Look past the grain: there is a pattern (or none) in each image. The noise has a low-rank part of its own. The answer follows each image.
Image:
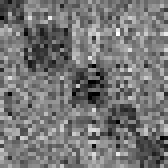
blocks along the diagonal
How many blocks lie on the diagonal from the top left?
5
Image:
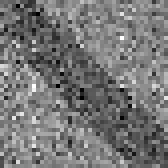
a diagonal band
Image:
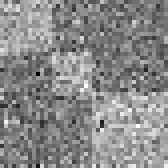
blocks along the diagonal
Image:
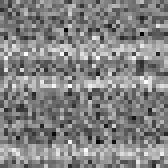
bands of rows
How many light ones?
3
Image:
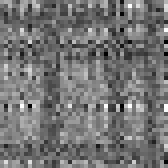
bands of rows crossing bands of columns
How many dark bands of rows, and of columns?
3 and 3
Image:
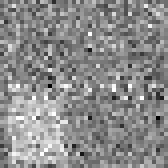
one block
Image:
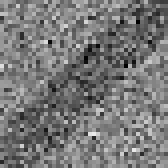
a diagonal band
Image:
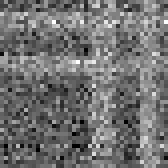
bands of rows crossing bands of columns
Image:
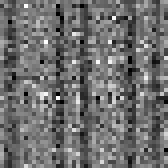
bands of columns
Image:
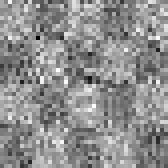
a checkerboard
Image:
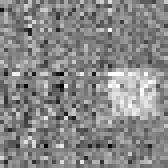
one block
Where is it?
middle right
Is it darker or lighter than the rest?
lighter
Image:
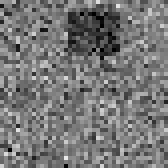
one block
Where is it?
top middle
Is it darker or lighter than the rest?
darker
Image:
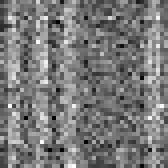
bands of columns
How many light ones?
4
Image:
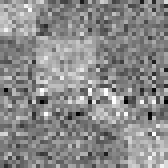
blocks along the diagonal
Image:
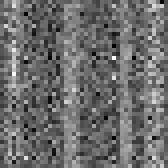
bands of columns
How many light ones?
4
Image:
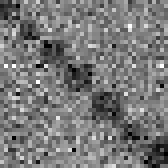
blocks along the diagonal
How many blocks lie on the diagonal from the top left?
7
